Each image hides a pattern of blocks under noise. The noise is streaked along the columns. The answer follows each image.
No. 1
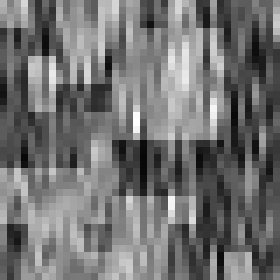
no symmetry
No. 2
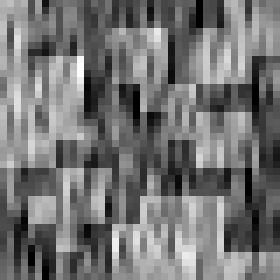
mirrored about the diagonal from the bottom left
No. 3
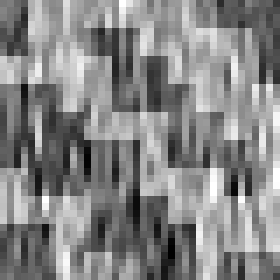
mirrored about the diagonal from the bottom left
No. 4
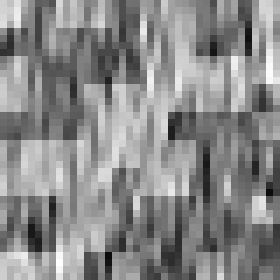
mirrored about the diagonal from the top left
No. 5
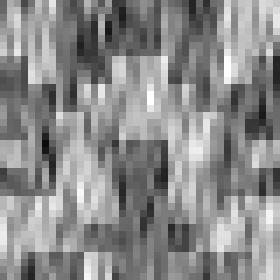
left and right mirror each other
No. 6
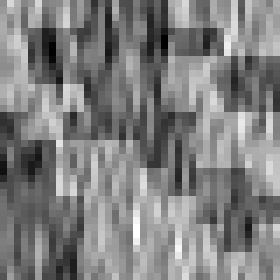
no symmetry
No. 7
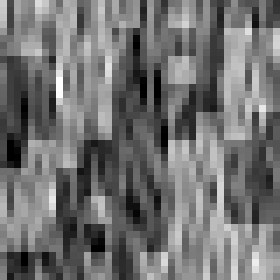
the same after a half turn
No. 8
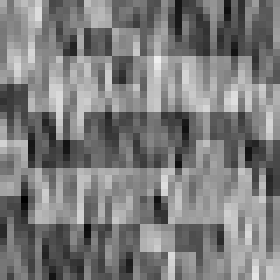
the same after a half turn
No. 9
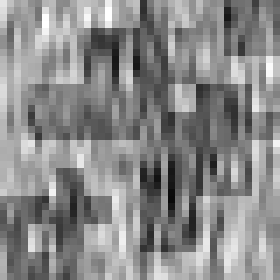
mirrored about the diagonal from the bottom left
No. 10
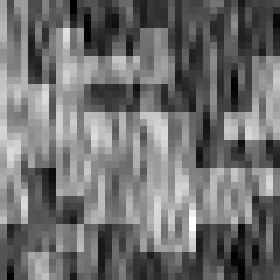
no symmetry
